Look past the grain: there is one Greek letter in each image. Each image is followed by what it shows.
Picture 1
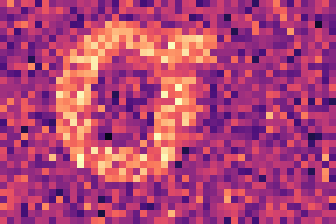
sigma
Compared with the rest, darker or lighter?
lighter
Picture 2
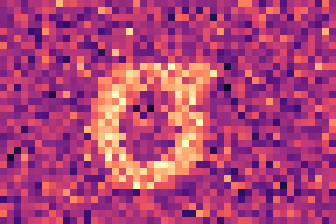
sigma
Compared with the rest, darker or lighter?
lighter
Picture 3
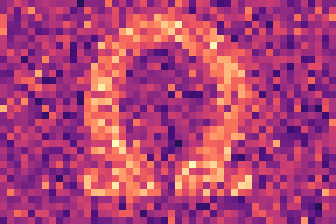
omega
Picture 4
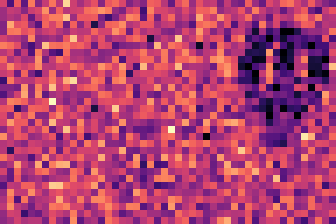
phi
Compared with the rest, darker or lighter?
darker
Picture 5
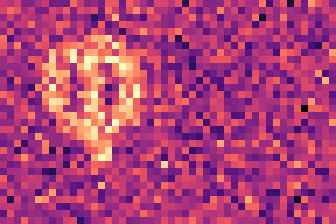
phi
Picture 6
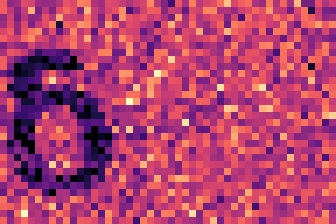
delta
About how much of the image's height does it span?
two thirds
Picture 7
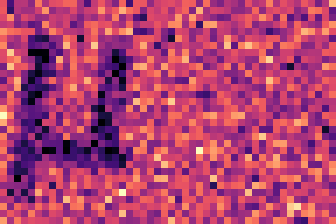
mu
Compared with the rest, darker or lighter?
darker
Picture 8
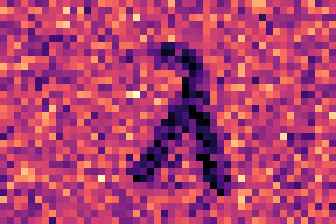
lambda
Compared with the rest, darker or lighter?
darker
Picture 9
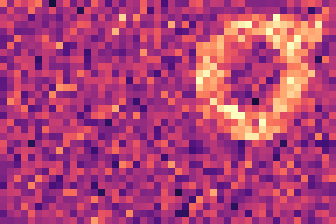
sigma
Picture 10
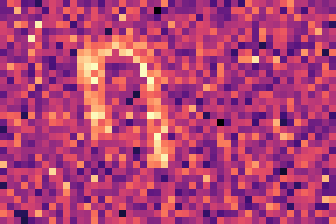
eta
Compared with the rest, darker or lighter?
lighter
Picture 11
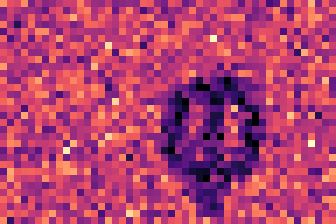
phi
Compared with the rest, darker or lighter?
darker
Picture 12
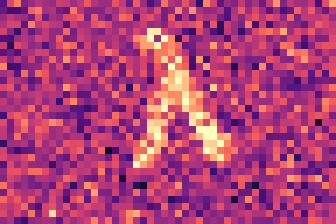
lambda
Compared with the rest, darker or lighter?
lighter
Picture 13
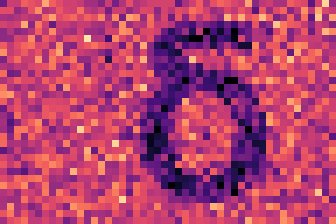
delta
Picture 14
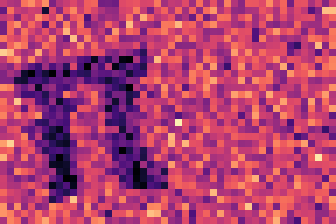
pi
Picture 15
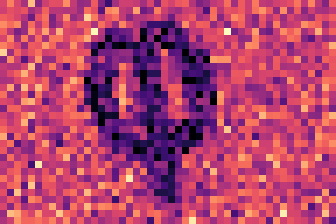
phi
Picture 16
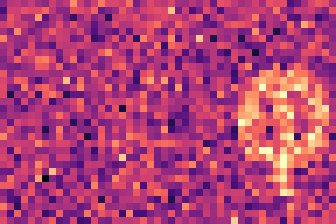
phi
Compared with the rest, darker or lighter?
lighter
